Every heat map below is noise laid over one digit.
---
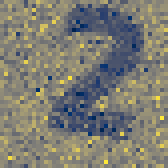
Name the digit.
2
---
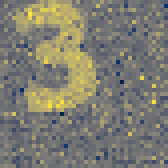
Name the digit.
3
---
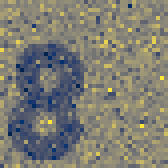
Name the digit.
8
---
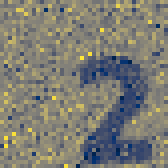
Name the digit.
2
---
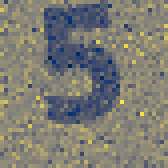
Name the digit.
5
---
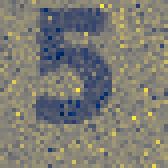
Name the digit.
5
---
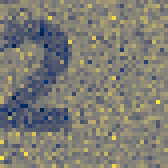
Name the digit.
2
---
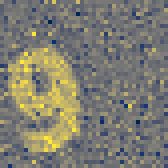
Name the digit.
9
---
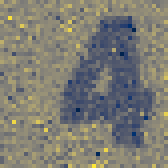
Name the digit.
4
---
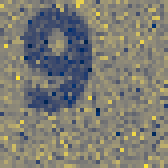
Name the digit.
9
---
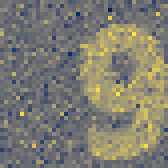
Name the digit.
9
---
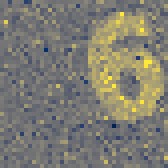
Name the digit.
6
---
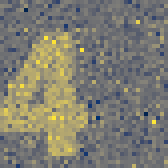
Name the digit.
4
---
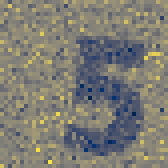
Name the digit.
5
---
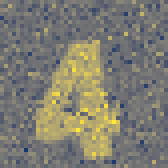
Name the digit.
4
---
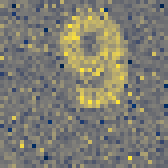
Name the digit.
9
